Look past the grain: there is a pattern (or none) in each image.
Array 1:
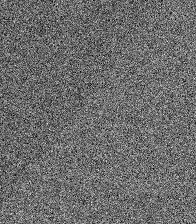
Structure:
a sharp edge
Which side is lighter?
bottom right
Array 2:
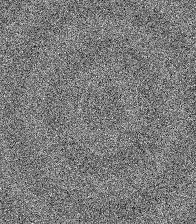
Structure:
rings round one point
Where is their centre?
centre
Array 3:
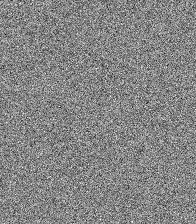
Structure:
only noise
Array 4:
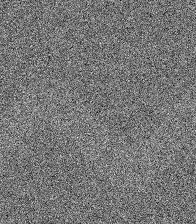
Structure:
a wavy band
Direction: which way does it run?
left to right
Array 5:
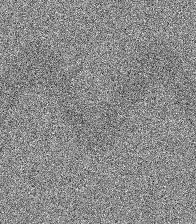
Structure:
a wavy band
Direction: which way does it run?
left to right
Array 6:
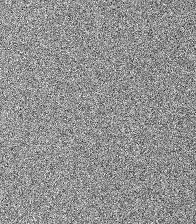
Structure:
a smooth slope
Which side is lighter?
left
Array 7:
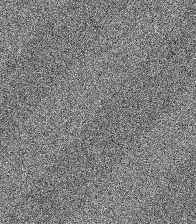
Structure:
diagonal stripes
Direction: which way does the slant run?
bottom left to top right
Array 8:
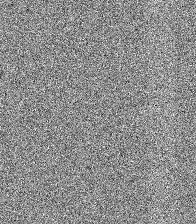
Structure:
one vertical stripe
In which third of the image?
right
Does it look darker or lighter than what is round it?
lighter
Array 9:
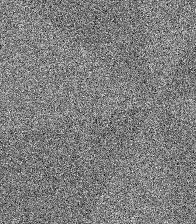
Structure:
spokes from one point
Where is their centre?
middle right
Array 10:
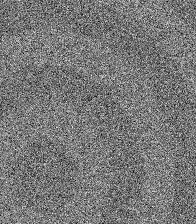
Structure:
rings round one point
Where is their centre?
bottom left
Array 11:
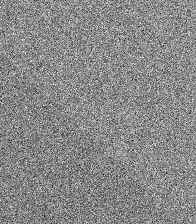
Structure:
a sharp edge
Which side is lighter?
top right
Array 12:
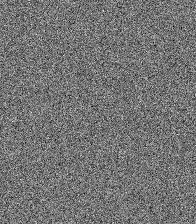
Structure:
only noise
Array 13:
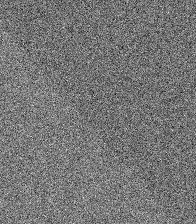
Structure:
a sharp edge
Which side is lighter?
bottom left
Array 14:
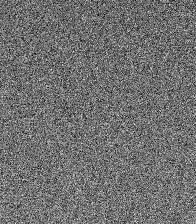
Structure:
a smooth slope
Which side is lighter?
bottom
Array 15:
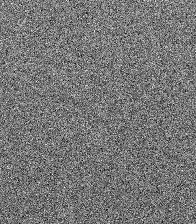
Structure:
a smooth slope
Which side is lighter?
top
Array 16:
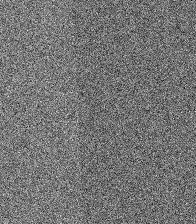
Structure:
a sharp edge
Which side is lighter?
left
